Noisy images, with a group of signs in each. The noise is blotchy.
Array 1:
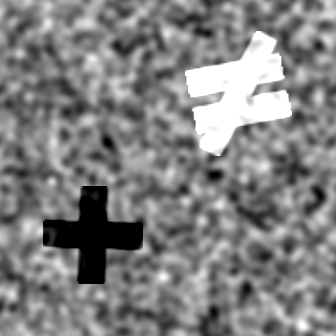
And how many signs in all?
2
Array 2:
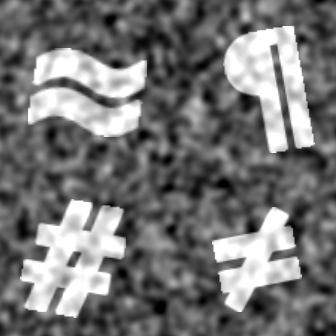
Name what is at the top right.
pilcrow
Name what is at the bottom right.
not-equal sign
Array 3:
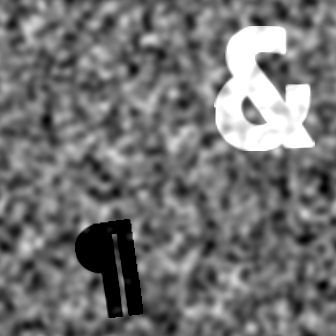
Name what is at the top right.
ampersand
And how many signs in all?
2
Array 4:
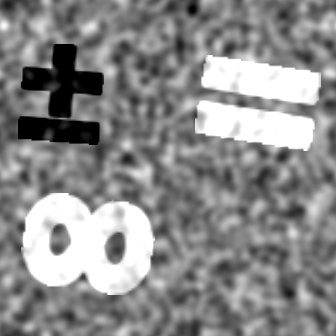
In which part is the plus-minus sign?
top left
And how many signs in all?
3
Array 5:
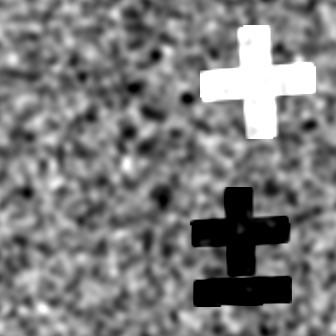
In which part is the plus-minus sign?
bottom right
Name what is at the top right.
plus sign
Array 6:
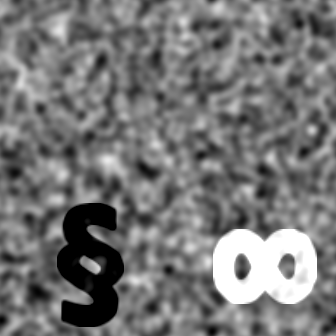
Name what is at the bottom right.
infinity sign
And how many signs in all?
2
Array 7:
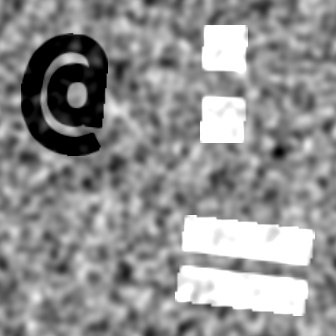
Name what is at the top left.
at sign
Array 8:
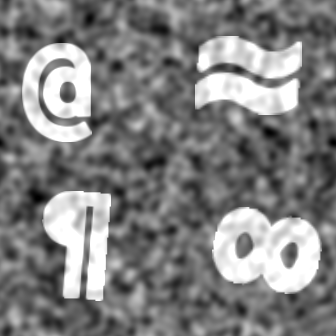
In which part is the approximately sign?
top right
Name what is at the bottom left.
pilcrow
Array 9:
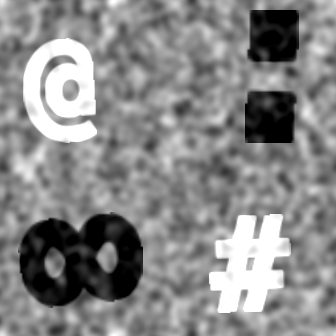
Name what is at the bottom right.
hash sign
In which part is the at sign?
top left
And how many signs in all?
4
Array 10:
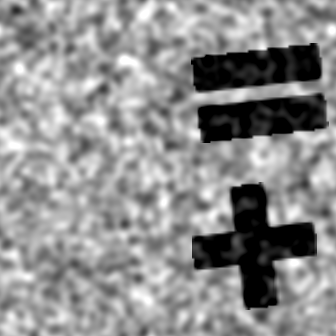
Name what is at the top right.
equals sign
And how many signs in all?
2
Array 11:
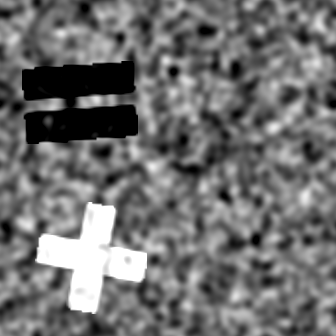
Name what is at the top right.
nothing
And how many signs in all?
2
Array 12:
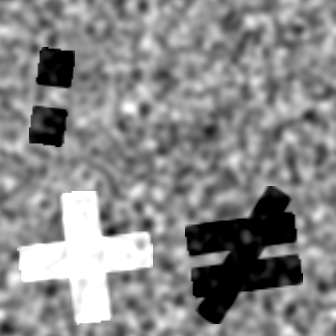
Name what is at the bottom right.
not-equal sign
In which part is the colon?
top left
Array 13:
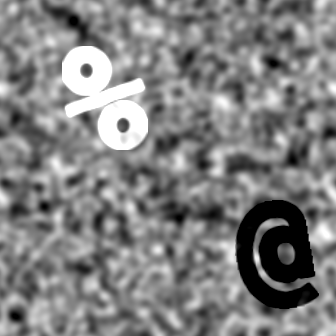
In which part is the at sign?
bottom right
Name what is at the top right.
nothing
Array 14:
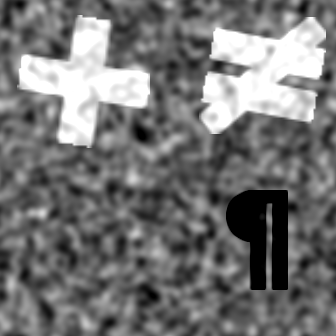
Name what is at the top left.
plus sign
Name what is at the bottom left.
nothing
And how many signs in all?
3
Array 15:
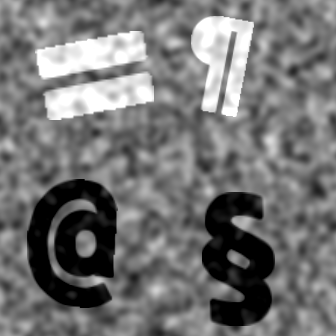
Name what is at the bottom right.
section sign
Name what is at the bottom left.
at sign
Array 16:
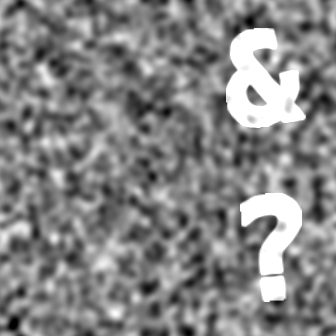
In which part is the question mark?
bottom right
